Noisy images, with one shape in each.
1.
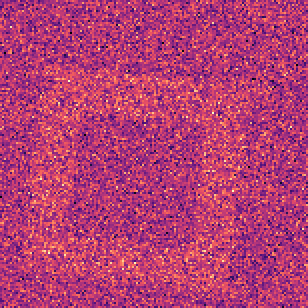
square frame
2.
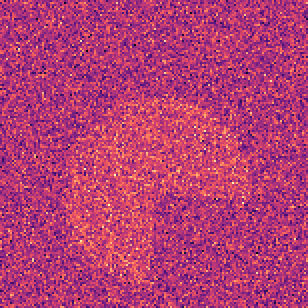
disc with a wedge cut out
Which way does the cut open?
down and right
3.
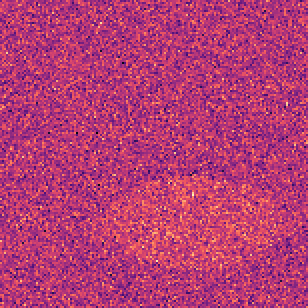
ellipse
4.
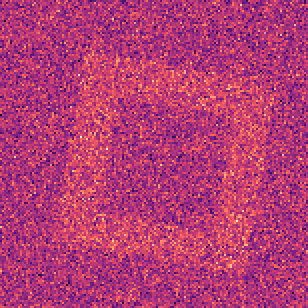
square frame
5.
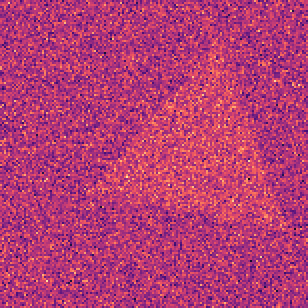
triangle
